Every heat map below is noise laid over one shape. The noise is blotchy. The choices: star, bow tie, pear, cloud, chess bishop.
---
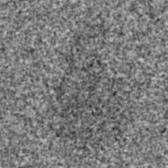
pear
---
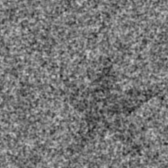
star
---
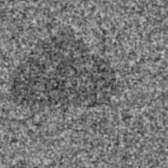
cloud
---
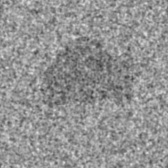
cloud
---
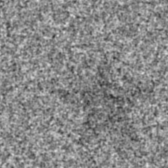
star
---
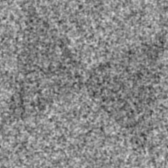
bow tie
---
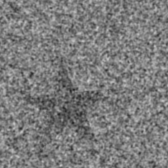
star
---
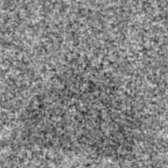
cloud
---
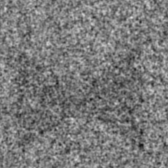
bow tie
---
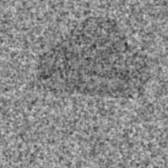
cloud
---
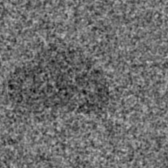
cloud
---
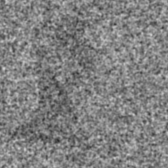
chess bishop
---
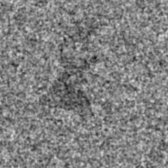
chess bishop
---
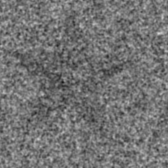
star
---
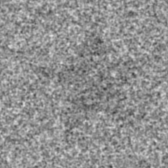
star
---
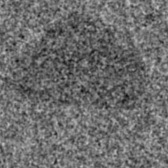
cloud
